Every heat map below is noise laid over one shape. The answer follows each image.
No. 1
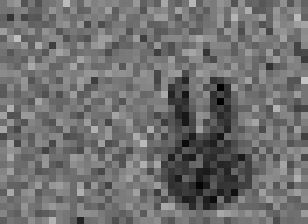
rabbit's head
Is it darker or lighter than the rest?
darker
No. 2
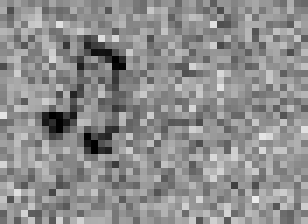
pair of musical notes
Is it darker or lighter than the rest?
darker
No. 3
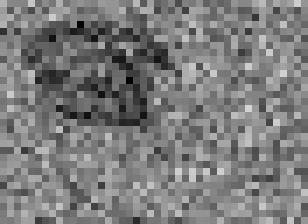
telephone
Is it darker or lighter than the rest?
darker
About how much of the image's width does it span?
half
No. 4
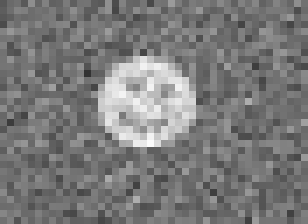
smiling face
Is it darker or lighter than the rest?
lighter
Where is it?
centre
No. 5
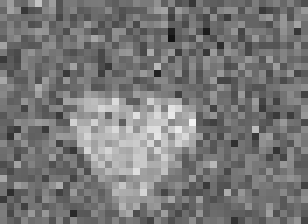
heart
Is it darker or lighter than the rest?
lighter
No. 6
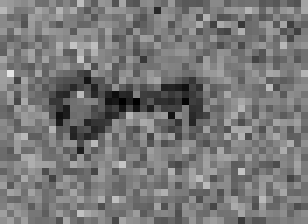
key
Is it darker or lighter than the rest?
darker
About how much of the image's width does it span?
half
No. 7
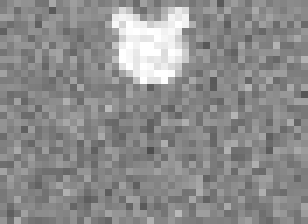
bear's head
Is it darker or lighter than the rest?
lighter
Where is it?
top middle
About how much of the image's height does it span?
a third
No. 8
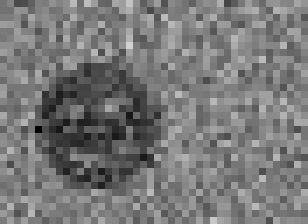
smiling face
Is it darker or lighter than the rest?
darker
